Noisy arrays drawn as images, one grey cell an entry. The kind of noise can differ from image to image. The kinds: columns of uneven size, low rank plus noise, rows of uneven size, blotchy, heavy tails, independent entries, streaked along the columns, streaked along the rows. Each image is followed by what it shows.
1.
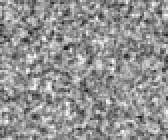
blotchy
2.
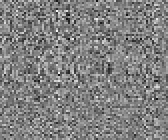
low rank plus noise
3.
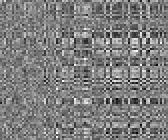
low rank plus noise
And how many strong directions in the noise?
one
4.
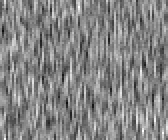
streaked along the columns
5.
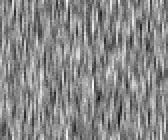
streaked along the columns
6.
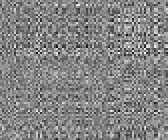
low rank plus noise
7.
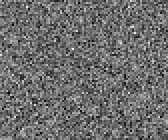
independent entries
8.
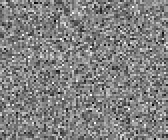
independent entries
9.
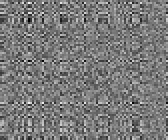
low rank plus noise
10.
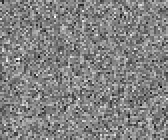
independent entries
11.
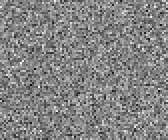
independent entries
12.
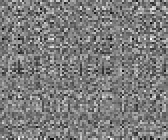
low rank plus noise
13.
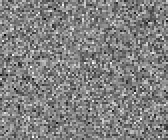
independent entries
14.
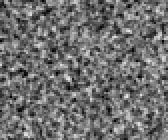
blotchy
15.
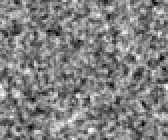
blotchy
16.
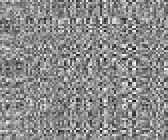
low rank plus noise
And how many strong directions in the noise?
two
